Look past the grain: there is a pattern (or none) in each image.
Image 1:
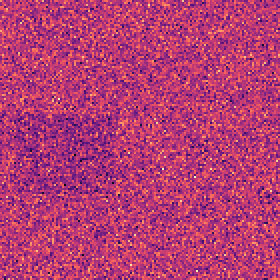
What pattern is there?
one block
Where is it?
middle left
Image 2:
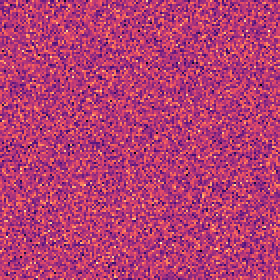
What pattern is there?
only noise
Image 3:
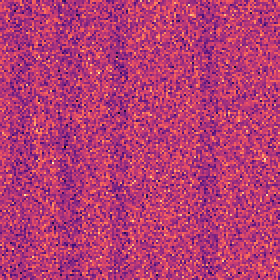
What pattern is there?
bands of columns
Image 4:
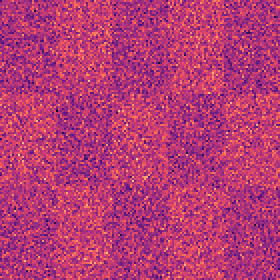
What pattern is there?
a checkerboard
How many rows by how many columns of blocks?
3 by 5
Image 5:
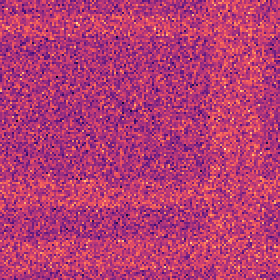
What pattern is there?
bands of rows crossing bands of columns
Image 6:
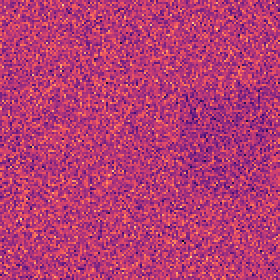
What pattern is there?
one block
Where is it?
middle right
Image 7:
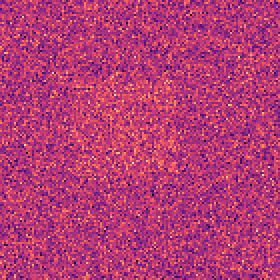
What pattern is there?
one block
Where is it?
centre
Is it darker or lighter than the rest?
lighter
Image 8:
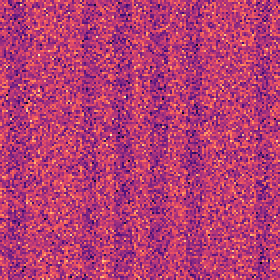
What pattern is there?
bands of columns
